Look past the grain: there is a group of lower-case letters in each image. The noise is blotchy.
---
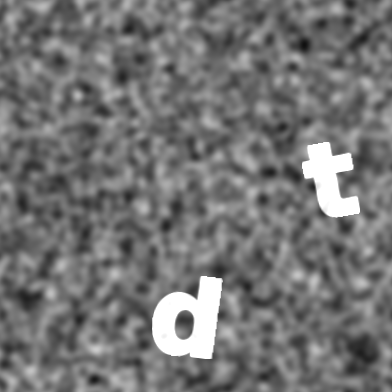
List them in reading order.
middle right: t; bottom middle: d
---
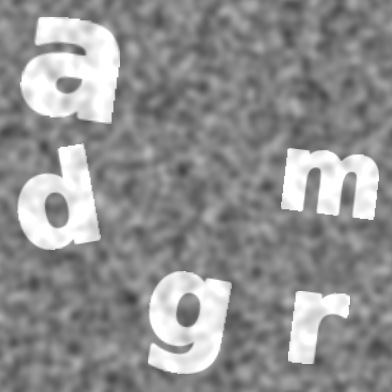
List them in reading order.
top left: a; middle left: d; middle right: m; bottom middle: g; bottom right: r
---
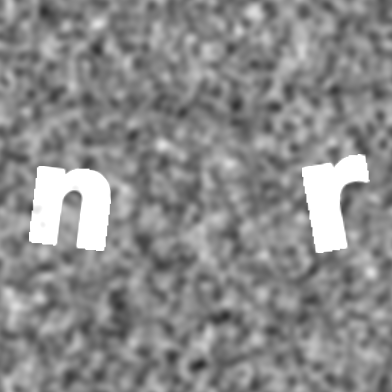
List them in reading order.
middle left: n; middle right: r
